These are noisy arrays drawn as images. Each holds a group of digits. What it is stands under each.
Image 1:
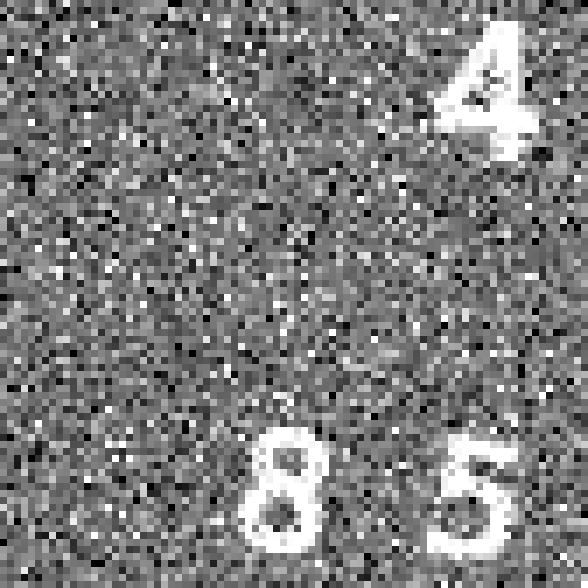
top right: 4; bottom middle: 8; bottom right: 5
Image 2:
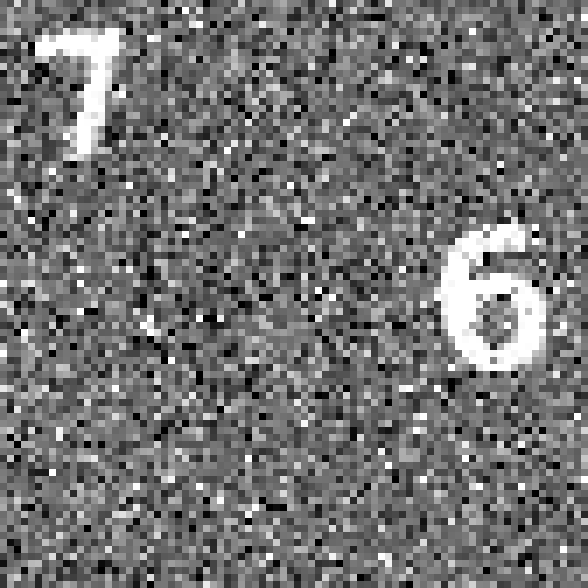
top left: 7; middle right: 6
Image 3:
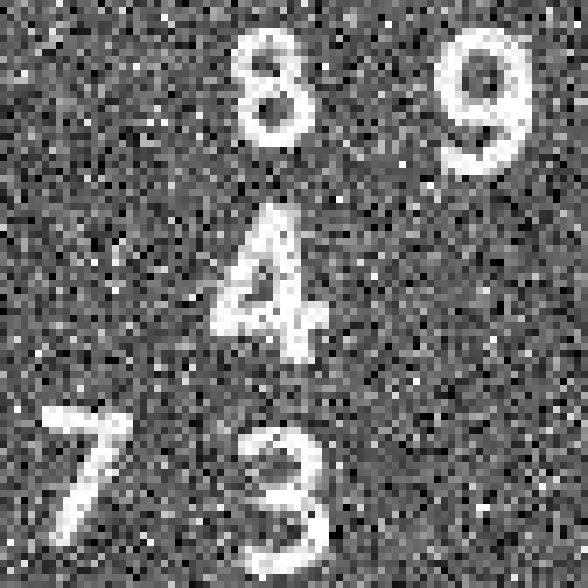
top middle: 8; top right: 9; centre: 4; bottom left: 7; bottom middle: 3
